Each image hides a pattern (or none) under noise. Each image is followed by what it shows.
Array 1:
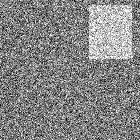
one block
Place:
top right
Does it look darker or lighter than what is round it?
lighter
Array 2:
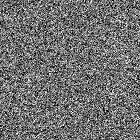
only noise
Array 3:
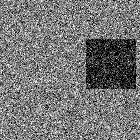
one block
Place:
middle right
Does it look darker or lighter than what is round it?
darker
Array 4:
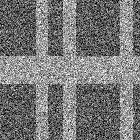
bands of rows crossing bands of columns
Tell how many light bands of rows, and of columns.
1 and 3
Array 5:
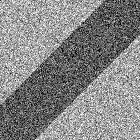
a diagonal band
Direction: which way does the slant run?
bottom left to top right
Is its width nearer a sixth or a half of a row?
a half
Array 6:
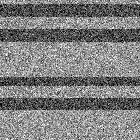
bands of rows
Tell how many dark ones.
4
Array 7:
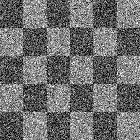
a checkerboard
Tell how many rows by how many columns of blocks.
5 by 6
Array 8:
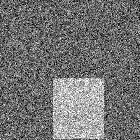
one block
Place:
bottom middle
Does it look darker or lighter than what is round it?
lighter
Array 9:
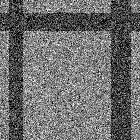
bands of rows crossing bands of columns
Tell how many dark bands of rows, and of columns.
1 and 2
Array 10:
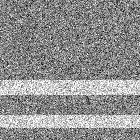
bands of rows
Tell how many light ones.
2
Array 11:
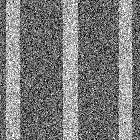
bands of columns
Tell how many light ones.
3
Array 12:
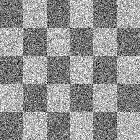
a checkerboard
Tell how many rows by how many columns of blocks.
5 by 6
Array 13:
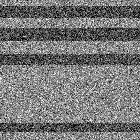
bands of rows
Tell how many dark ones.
4
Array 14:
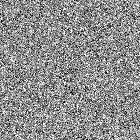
only noise
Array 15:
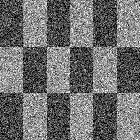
a checkerboard
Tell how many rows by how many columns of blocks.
3 by 6
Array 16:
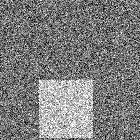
one block
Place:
bottom middle
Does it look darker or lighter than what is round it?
lighter
